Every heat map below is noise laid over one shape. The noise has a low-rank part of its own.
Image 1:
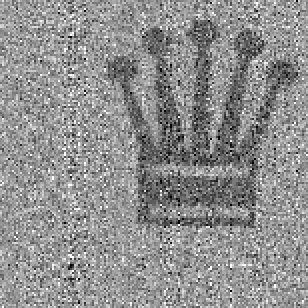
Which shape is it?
chess queen
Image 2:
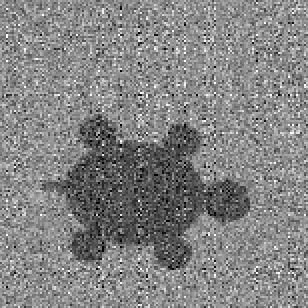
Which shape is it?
turtle
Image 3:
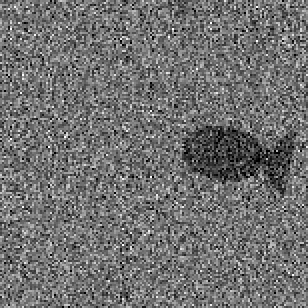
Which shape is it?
fish
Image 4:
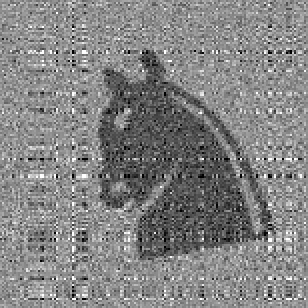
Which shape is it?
chess knight
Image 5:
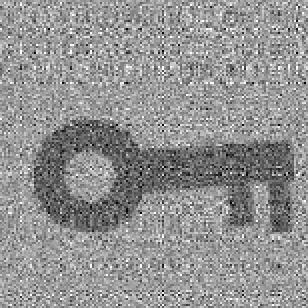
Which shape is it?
key
